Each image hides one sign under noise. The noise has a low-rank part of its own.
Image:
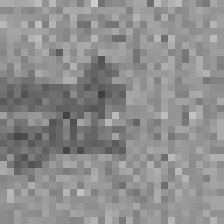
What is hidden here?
dark not-equal sign
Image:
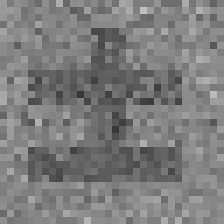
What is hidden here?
dark plus-minus sign
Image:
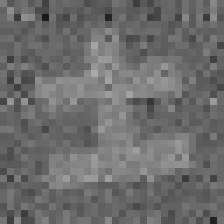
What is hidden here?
light plus-minus sign
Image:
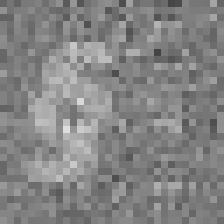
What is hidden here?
light section sign
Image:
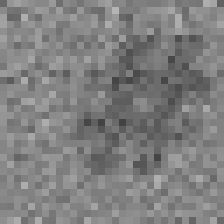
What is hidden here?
dark hash sign
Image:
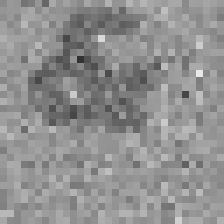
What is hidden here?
dark ampersand
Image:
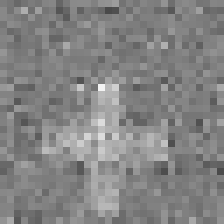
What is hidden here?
light plus sign
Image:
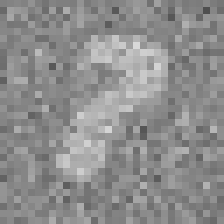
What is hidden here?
light question mark
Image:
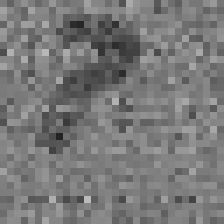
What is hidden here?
dark question mark
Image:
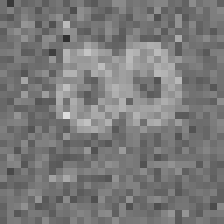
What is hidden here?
light infinity sign
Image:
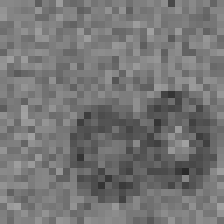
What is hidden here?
dark infinity sign
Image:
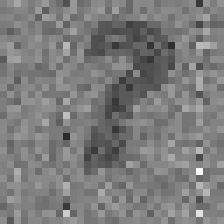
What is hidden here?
dark question mark
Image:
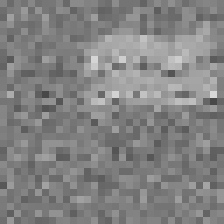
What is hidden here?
light approximately sign
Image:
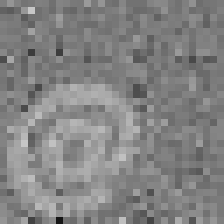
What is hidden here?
light at sign
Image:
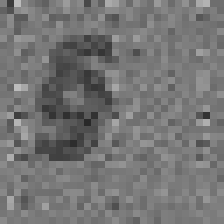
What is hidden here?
dark section sign
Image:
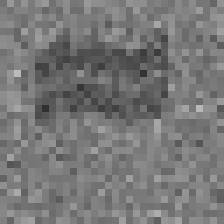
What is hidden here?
dark approximately sign
